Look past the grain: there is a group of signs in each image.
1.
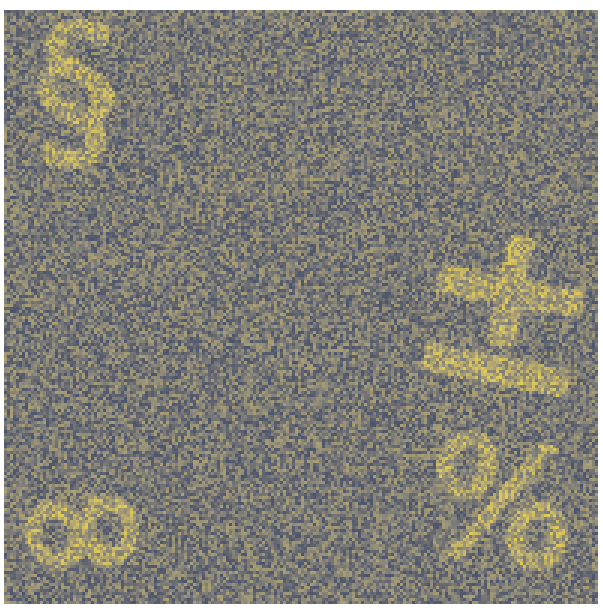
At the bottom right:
percent sign
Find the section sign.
top left
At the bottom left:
infinity sign
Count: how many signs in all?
4
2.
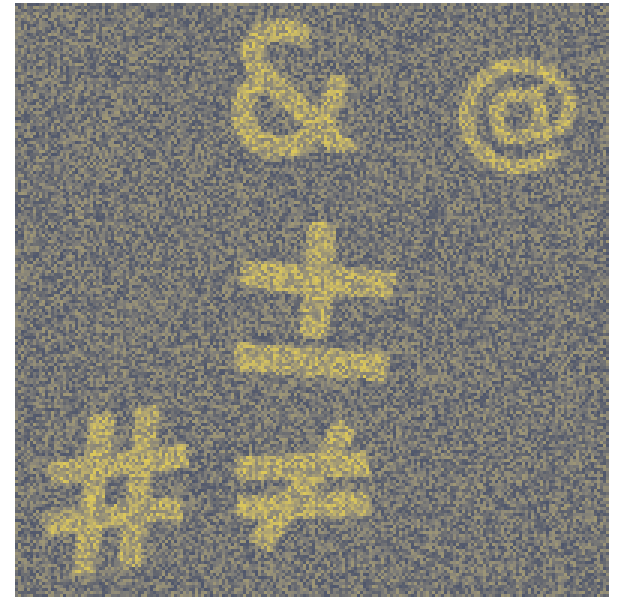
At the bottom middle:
not-equal sign
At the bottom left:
hash sign
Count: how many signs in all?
5
